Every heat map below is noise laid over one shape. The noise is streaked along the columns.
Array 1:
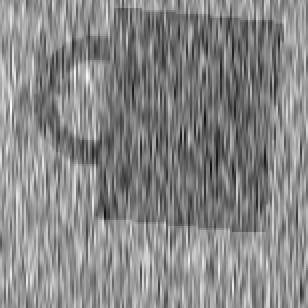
dark cup
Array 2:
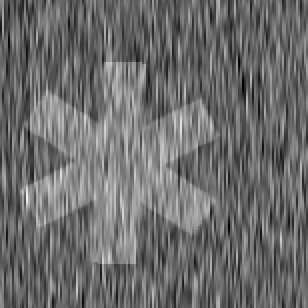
light asterisk
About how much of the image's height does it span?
two thirds
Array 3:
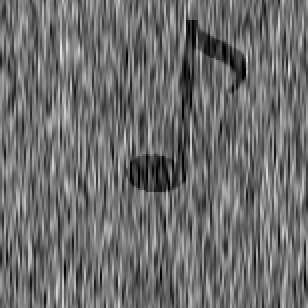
dark musical note
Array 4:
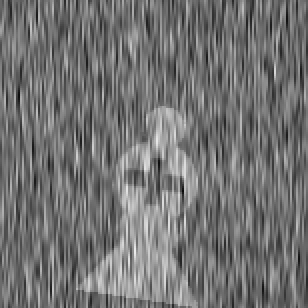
light chess bishop
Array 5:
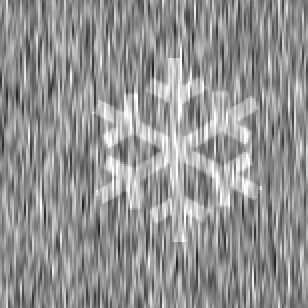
light snowflake
